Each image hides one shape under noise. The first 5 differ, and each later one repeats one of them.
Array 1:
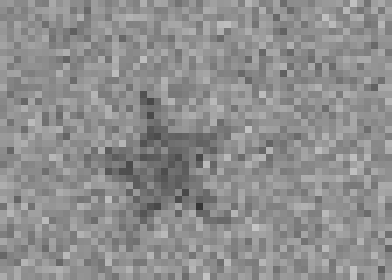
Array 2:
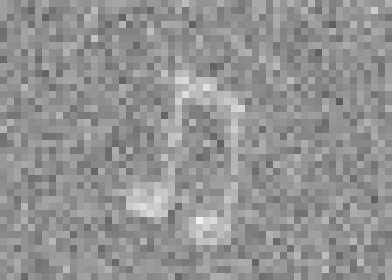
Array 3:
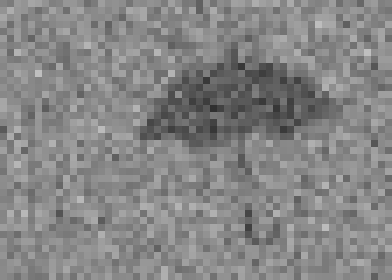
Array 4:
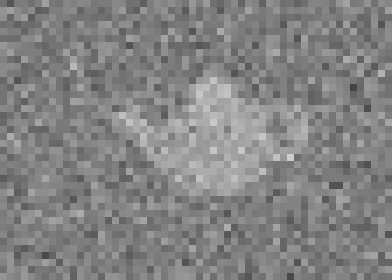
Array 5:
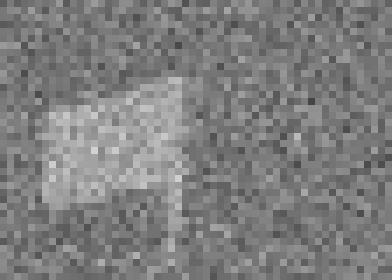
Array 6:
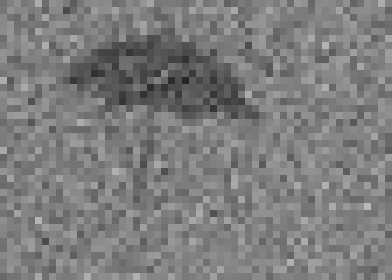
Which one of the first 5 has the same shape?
3
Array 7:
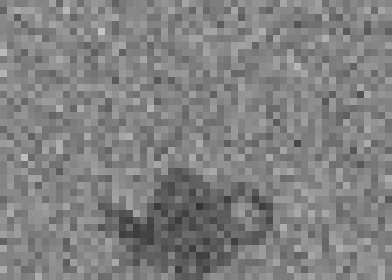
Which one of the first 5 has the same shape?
4
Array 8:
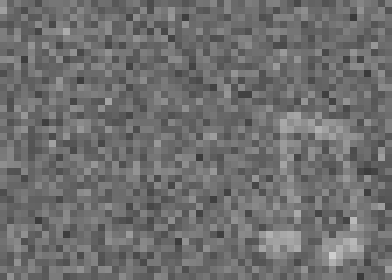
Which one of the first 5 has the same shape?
2
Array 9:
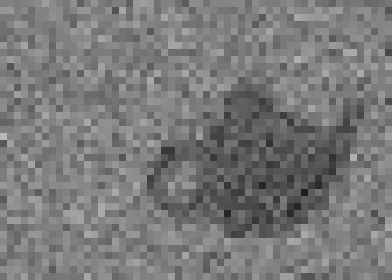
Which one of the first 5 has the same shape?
4
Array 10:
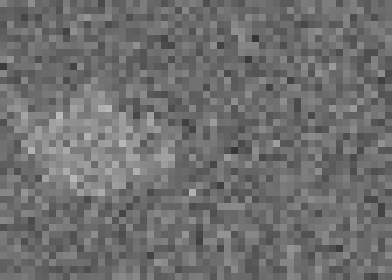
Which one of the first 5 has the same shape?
4
